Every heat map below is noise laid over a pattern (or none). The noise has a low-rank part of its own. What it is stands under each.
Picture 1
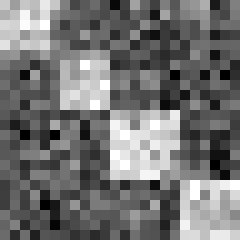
blocks along the diagonal
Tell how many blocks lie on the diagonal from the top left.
4
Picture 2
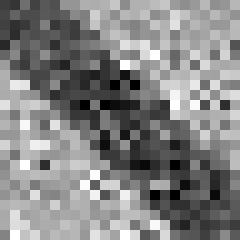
a diagonal band
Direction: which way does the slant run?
top left to bottom right
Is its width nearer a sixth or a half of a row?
a half
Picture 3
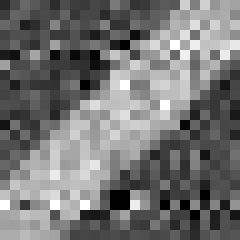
a diagonal band
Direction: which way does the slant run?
bottom left to top right
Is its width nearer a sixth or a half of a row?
a half
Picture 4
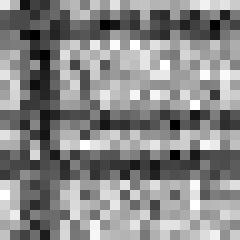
bands of rows crossing bands of columns
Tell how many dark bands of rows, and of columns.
3 and 1
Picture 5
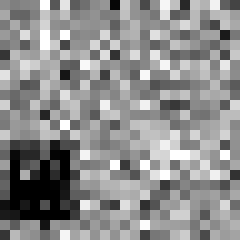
one block
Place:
bottom left
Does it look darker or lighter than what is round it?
darker
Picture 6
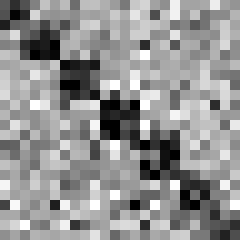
blocks along the diagonal
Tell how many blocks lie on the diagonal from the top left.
7
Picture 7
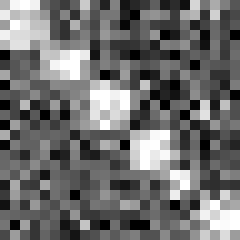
blocks along the diagonal
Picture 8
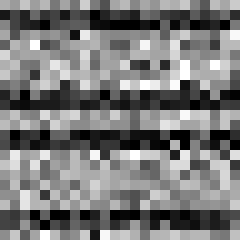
bands of rows
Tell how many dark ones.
4
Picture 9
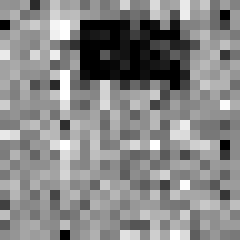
one block
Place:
top middle
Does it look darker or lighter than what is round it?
darker
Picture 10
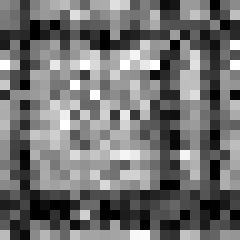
bands of rows crossing bands of columns
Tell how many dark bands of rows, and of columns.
2 and 3
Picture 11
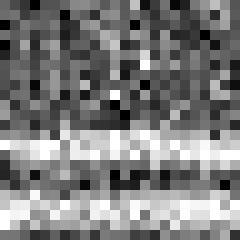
bands of rows
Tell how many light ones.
2
